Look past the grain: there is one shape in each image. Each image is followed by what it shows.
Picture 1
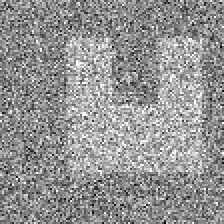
square with a notch
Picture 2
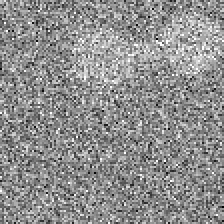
dumbbell
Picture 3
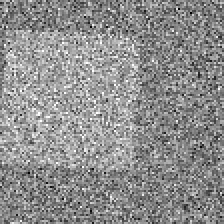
square
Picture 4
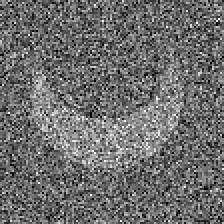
crescent
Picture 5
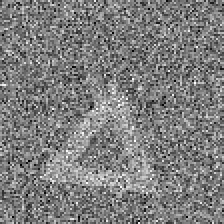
triangle frame
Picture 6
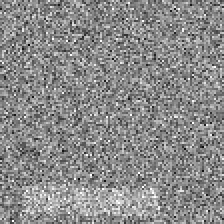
bar
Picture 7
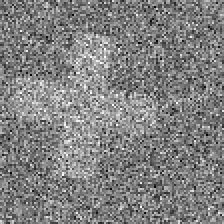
cross
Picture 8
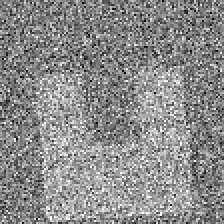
square with a notch
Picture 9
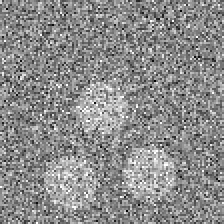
three dots
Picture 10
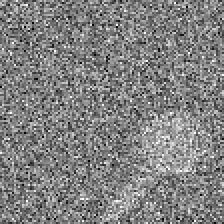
lollipop
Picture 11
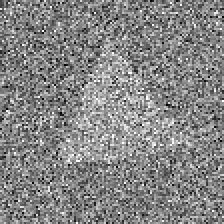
triangle
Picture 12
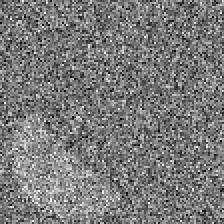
half disc
